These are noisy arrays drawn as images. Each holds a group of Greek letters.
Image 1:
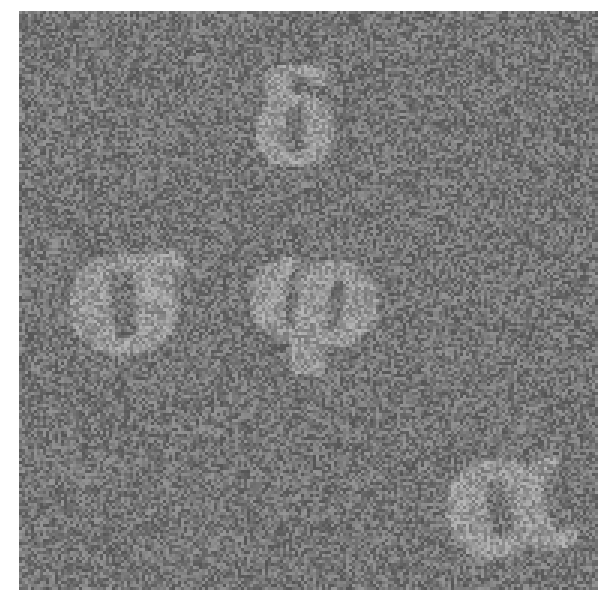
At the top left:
nothing
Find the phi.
centre
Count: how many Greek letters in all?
4
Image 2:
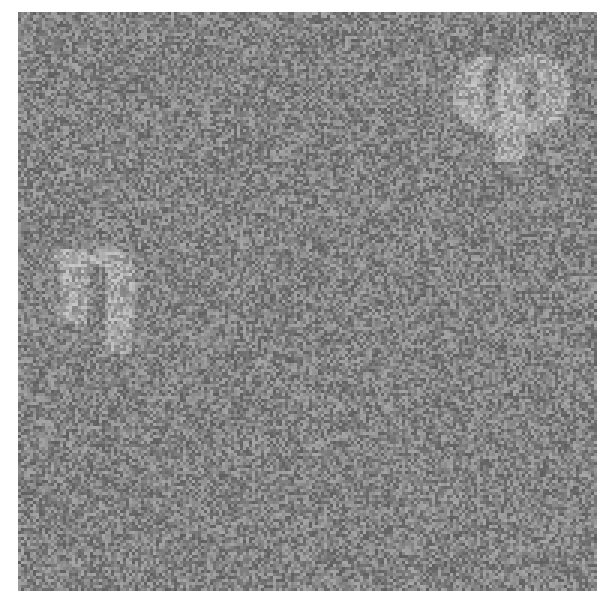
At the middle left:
eta
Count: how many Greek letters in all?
2
